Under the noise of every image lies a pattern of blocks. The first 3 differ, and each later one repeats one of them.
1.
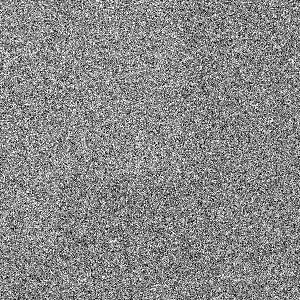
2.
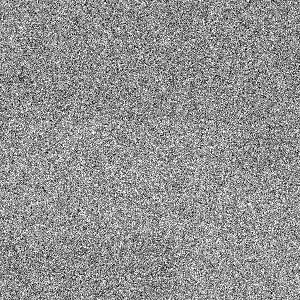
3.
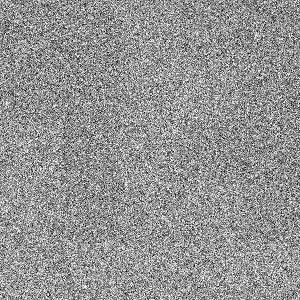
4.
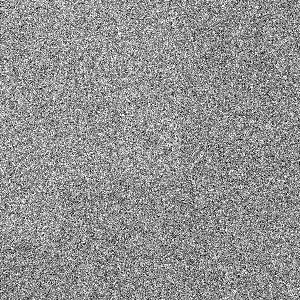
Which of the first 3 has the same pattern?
1
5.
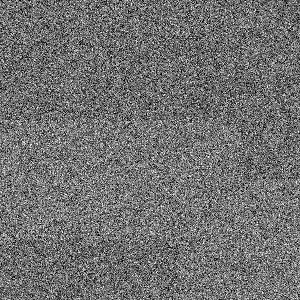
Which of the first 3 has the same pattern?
2
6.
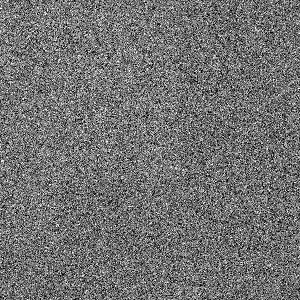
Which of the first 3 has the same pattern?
1
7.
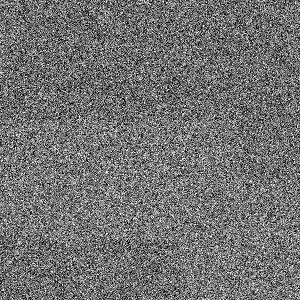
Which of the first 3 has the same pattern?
2
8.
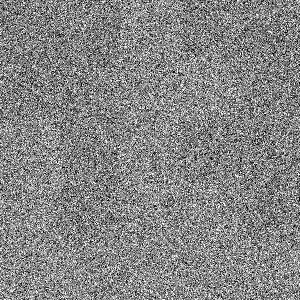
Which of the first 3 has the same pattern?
3
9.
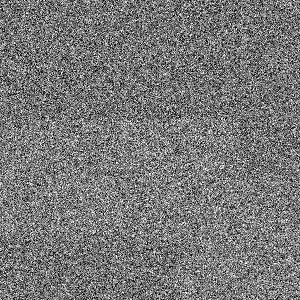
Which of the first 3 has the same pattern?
2
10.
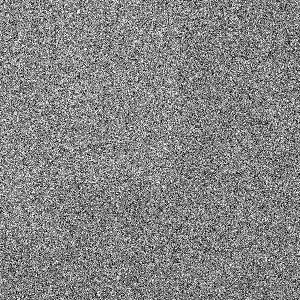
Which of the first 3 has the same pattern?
1
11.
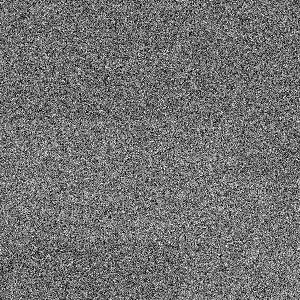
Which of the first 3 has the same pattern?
2
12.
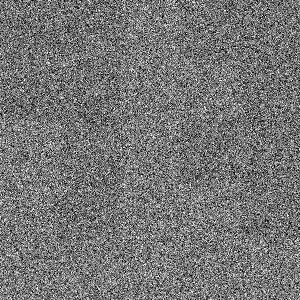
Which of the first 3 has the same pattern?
3
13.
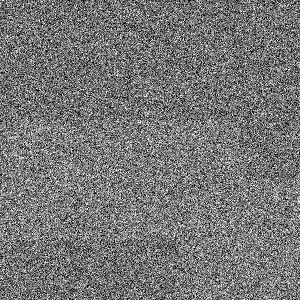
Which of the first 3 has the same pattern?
2
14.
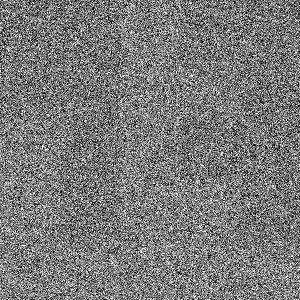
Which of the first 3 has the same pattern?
3
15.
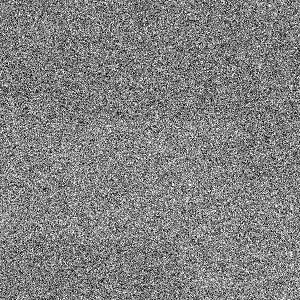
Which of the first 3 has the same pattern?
2
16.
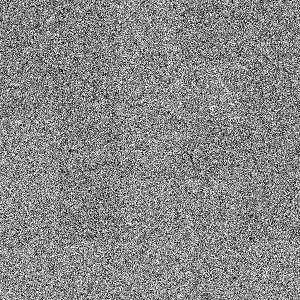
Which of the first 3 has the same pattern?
3
